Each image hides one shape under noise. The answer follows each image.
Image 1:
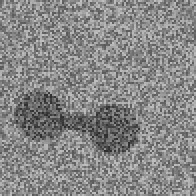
dark dumbbell
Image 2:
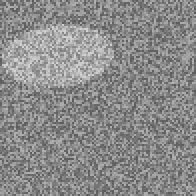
light ellipse
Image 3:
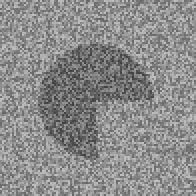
dark disc with a wedge cut out
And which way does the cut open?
down and right
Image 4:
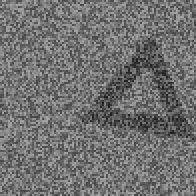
dark triangle frame
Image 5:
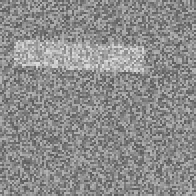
light bar
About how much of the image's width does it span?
two thirds
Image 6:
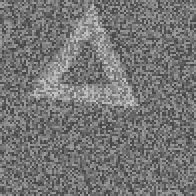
light triangle frame
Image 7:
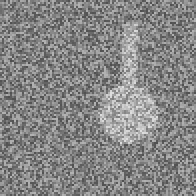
light lollipop
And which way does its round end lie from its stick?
down
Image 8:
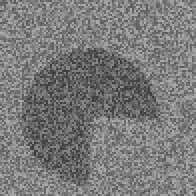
dark disc with a wedge cut out
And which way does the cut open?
down and right
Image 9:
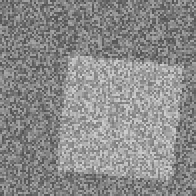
light square
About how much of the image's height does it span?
two thirds
